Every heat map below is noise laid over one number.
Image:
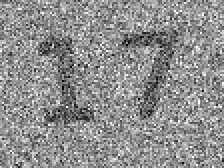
17
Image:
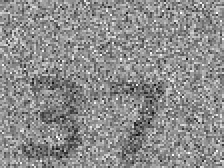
37
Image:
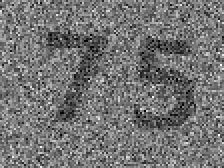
75
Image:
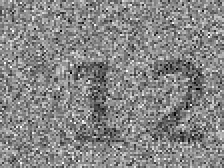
12
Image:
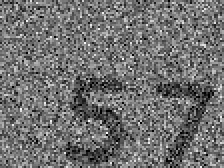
57
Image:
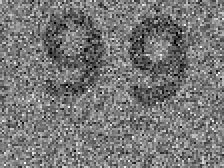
99
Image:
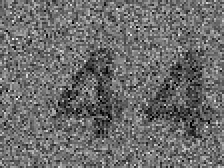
44
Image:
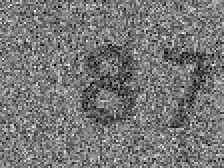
87
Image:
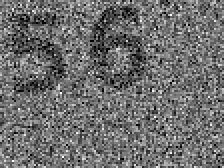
56
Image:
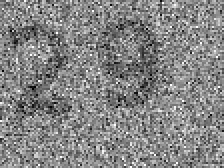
29
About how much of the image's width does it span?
two thirds
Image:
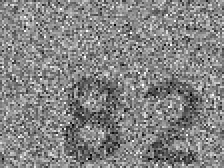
82
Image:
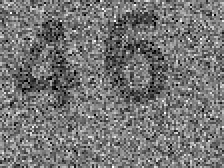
46
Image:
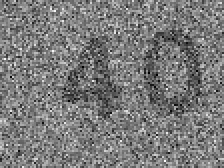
40
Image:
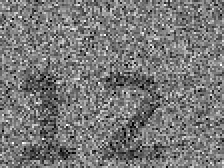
12
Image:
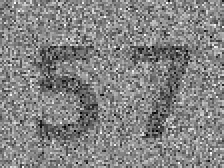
57
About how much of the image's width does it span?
two thirds
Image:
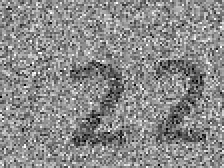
22
